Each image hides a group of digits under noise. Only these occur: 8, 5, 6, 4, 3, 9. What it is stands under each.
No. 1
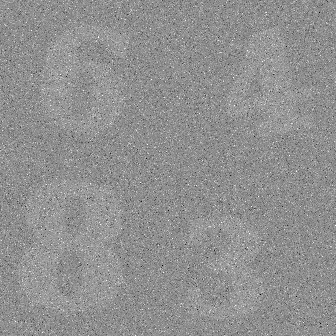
top left: 6; top right: 4; bottom left: 8; bottom right: 3
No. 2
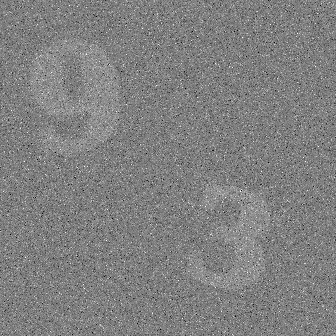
top left: 9; bottom right: 3
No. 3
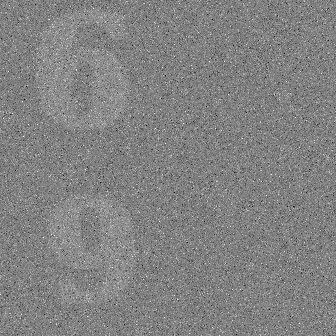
top left: 6; bottom left: 9
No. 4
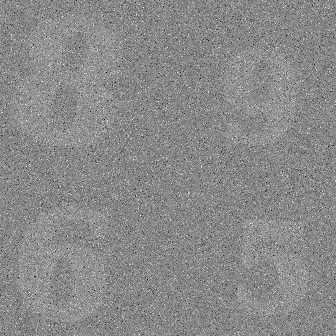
top left: 8; top right: 9; bottom left: 6; bottom right: 5
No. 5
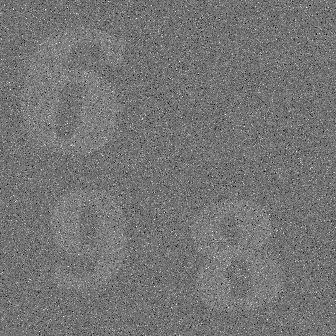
top left: 6; bottom left: 9; bottom right: 8
